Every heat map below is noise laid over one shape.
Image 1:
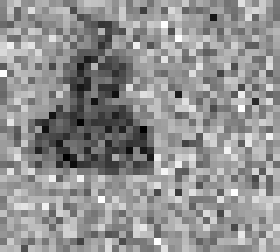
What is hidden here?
dark chess pawn
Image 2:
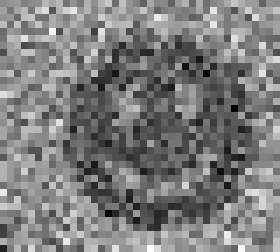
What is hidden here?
dark smiling face
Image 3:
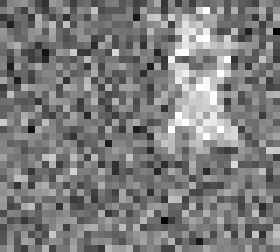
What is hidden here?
light chess bishop
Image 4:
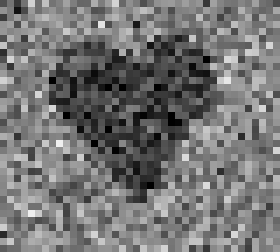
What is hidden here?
dark heart
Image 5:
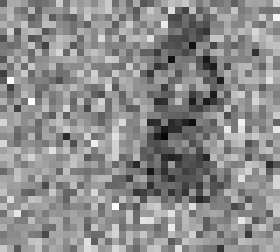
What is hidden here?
dark chess bishop
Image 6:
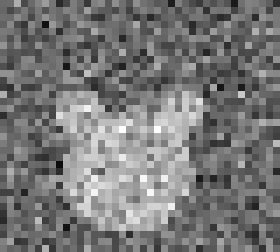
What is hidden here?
light bear's head
